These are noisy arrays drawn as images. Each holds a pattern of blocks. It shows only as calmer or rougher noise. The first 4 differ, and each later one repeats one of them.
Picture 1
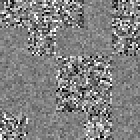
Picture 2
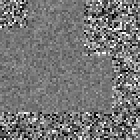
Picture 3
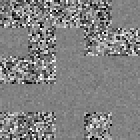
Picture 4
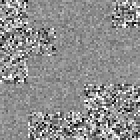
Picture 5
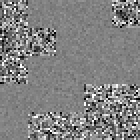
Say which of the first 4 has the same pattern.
4
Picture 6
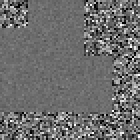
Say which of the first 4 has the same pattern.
2
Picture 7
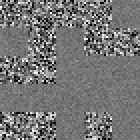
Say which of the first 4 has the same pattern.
3
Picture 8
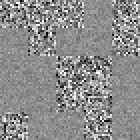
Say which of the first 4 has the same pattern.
1
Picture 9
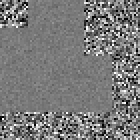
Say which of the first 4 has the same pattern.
2
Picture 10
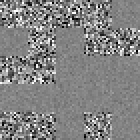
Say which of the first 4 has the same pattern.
3
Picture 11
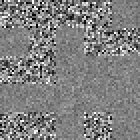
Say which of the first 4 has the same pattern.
3
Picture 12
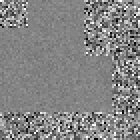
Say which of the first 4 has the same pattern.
2
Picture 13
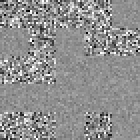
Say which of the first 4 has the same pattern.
3
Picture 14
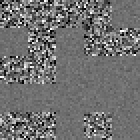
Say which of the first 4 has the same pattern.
3
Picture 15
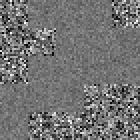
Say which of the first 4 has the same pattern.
4
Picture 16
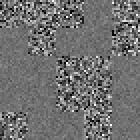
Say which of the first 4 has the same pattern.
1
